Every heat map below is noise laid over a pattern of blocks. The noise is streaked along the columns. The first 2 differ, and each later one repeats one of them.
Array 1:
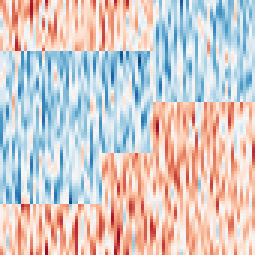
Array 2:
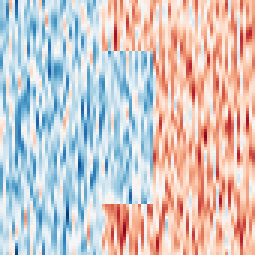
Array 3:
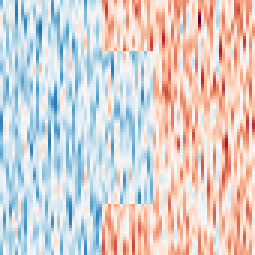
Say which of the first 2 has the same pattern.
2
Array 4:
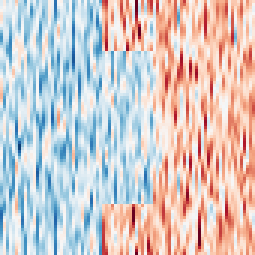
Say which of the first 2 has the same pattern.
2
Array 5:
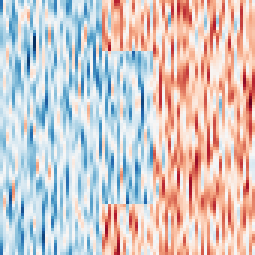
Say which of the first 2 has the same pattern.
2
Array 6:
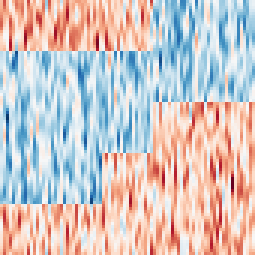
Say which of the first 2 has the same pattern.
1
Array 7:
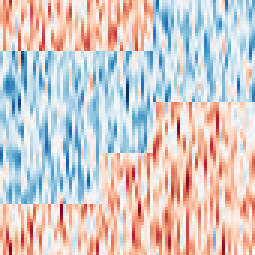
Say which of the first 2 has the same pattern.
1
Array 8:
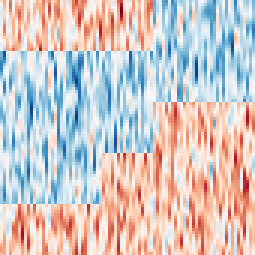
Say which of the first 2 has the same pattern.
1
